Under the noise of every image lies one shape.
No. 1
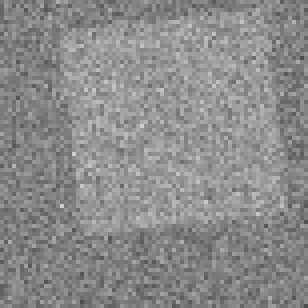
light square
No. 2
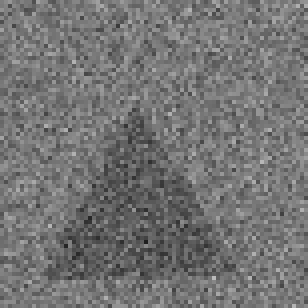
dark triangle
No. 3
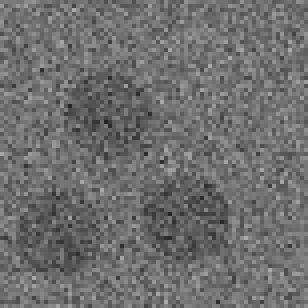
dark three dots
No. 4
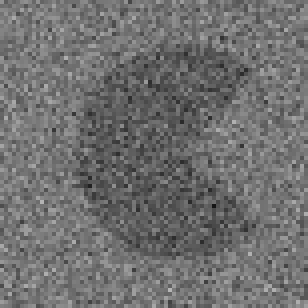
dark disc with a wedge cut out
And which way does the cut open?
right
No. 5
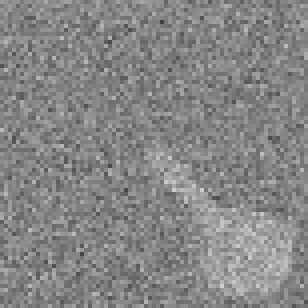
light lollipop
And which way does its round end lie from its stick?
down and right
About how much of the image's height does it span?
half
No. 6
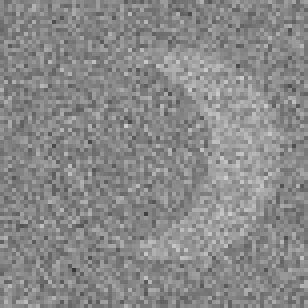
light crescent
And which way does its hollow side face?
left
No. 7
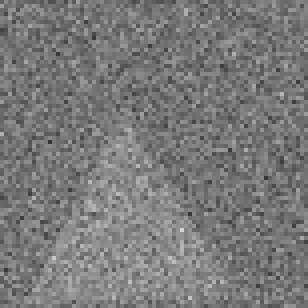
light triangle
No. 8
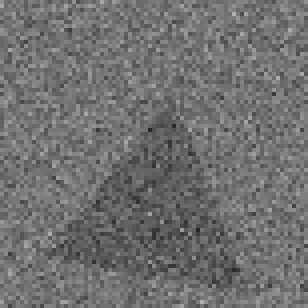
dark triangle
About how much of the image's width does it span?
two thirds
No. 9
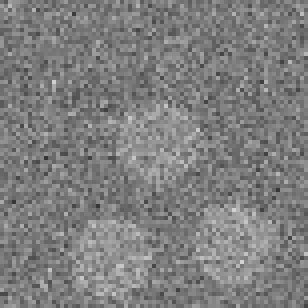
light three dots
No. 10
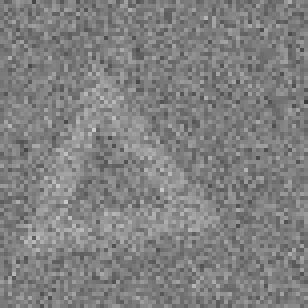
light triangle frame
